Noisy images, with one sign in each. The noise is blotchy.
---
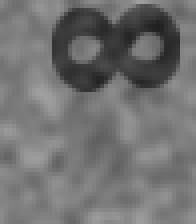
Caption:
dark infinity sign
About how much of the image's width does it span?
two thirds
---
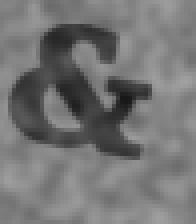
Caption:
dark ampersand
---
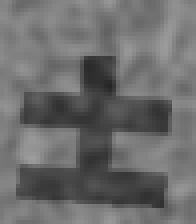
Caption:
dark plus-minus sign
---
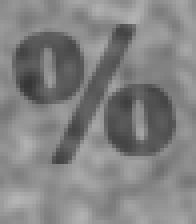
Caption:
dark percent sign
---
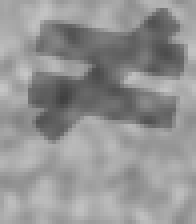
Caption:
dark not-equal sign
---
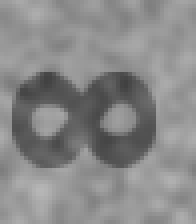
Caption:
dark infinity sign
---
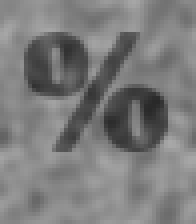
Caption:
dark percent sign
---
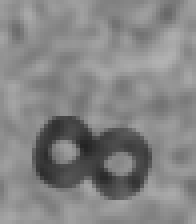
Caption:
dark infinity sign
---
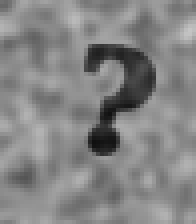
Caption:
dark question mark
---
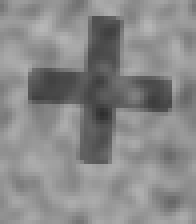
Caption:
dark plus sign
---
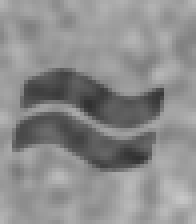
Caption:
dark approximately sign
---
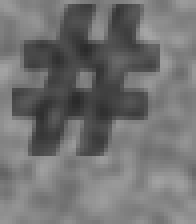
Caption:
dark hash sign
